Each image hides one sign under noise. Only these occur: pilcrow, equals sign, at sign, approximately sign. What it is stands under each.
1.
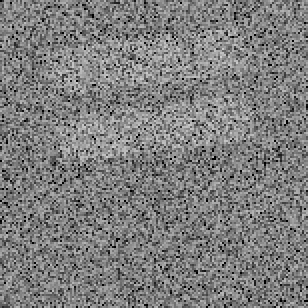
equals sign
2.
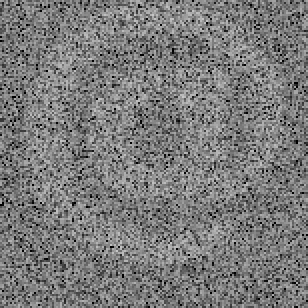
at sign
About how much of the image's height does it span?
nearly all
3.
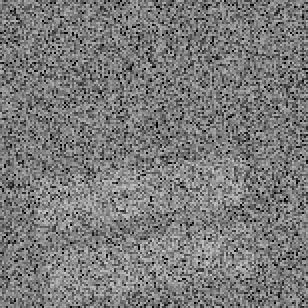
equals sign
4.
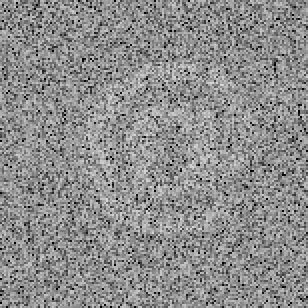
at sign
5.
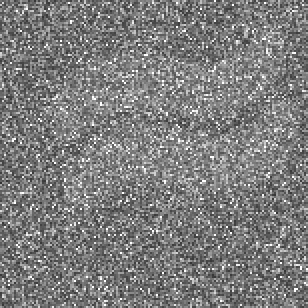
approximately sign
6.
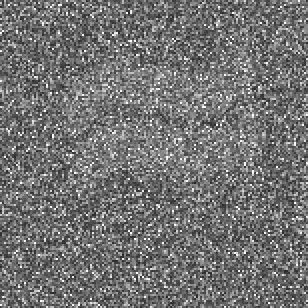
approximately sign
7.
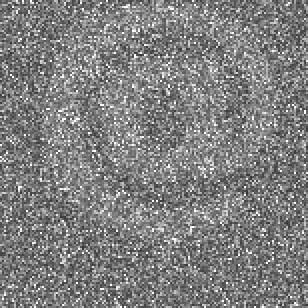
at sign
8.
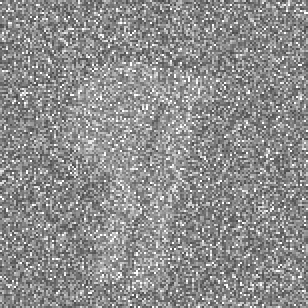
pilcrow
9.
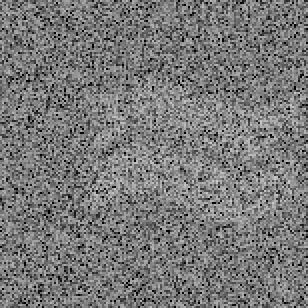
approximately sign
